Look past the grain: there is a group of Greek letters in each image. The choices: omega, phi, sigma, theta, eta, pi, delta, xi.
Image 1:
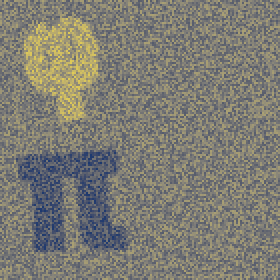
top left: light phi; bottom left: dark pi
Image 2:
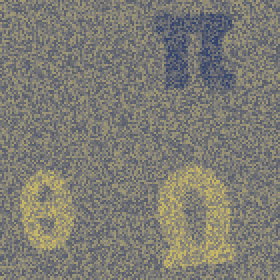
top right: dark pi; bottom left: light theta; bottom right: light omega
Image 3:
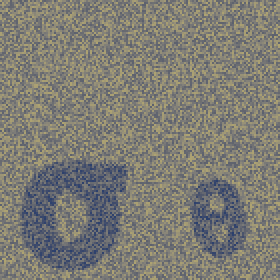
bottom left: dark sigma; bottom right: dark theta
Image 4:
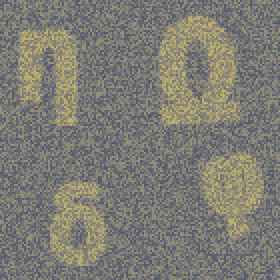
top left: light eta; top right: light omega; bottom left: light delta; bottom right: light phi
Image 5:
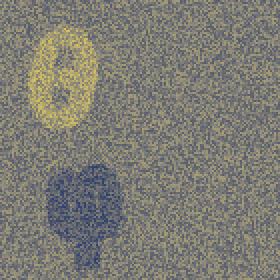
top left: light theta; bottom left: dark phi
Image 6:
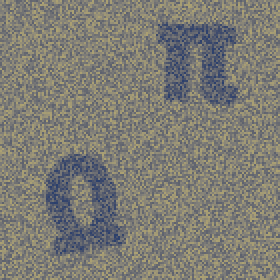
top right: dark pi; bottom left: dark omega
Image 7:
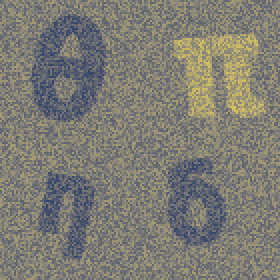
top left: dark theta; top right: light pi; bottom left: dark eta; bottom right: dark delta
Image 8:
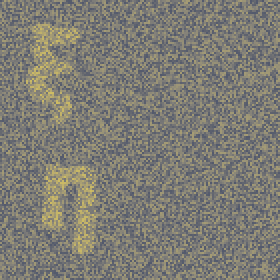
top left: light xi; bottom left: light eta
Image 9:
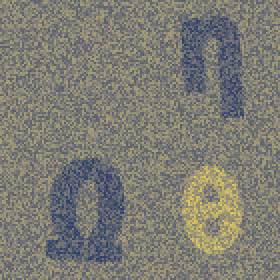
top right: dark eta; bottom left: dark omega; bottom right: light theta
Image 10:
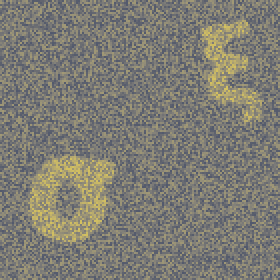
top right: light xi; bottom left: light sigma
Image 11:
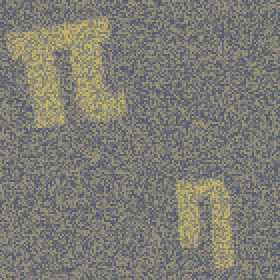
top left: light pi; bottom right: light eta
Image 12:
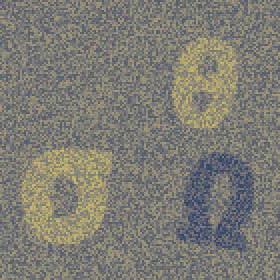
top right: light theta; bottom left: light sigma; bottom right: dark omega
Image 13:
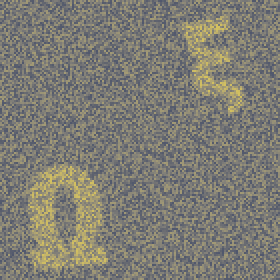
top right: light xi; bottom left: light omega
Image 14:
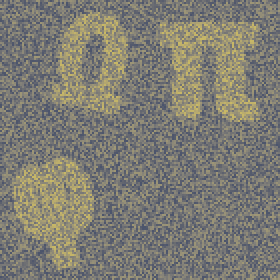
top left: light omega; top right: light pi; bottom left: light phi
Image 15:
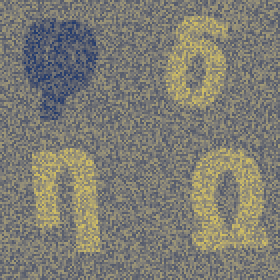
top left: dark phi; top right: light delta; bottom left: light eta; bottom right: light omega
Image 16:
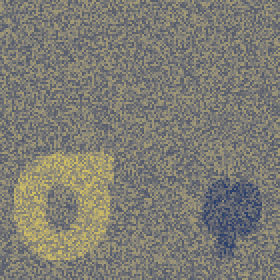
bottom left: light sigma; bottom right: dark phi
